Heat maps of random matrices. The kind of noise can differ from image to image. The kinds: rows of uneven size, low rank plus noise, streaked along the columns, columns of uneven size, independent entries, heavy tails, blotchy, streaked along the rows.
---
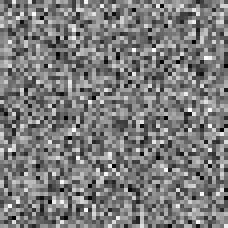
independent entries
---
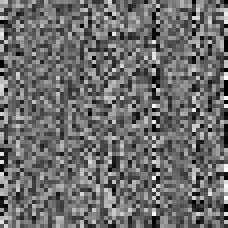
columns of uneven size
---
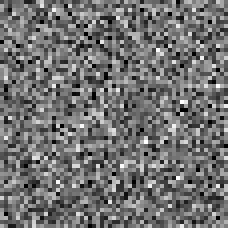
independent entries
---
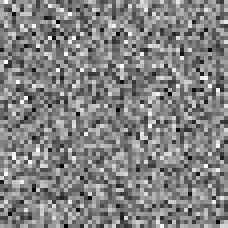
independent entries
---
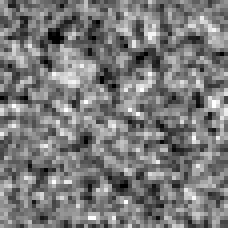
blotchy
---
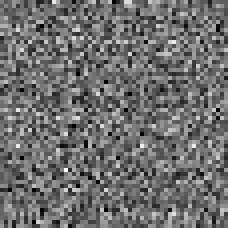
low rank plus noise
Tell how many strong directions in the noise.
five to eight
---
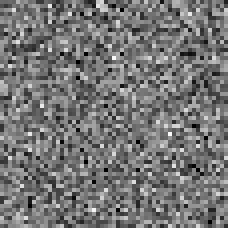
independent entries
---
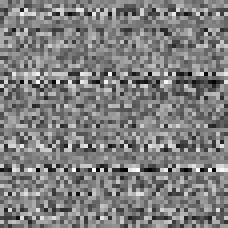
rows of uneven size
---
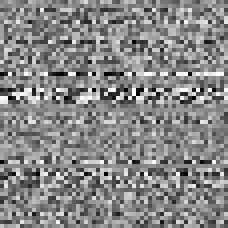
rows of uneven size
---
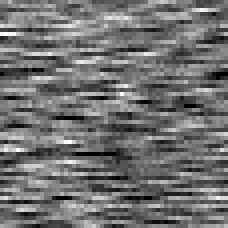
streaked along the rows
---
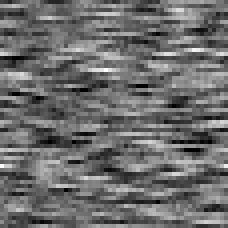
streaked along the rows
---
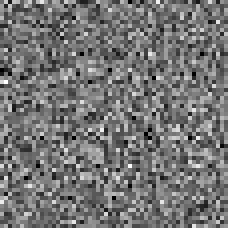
low rank plus noise
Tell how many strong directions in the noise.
five to eight
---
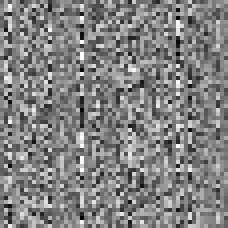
columns of uneven size
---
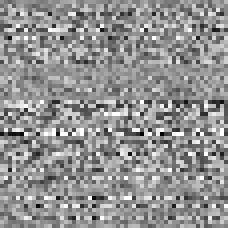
rows of uneven size
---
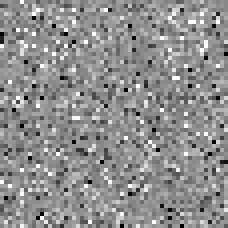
heavy tails
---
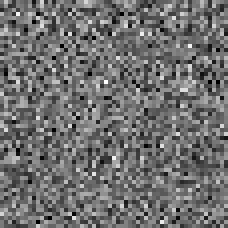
low rank plus noise
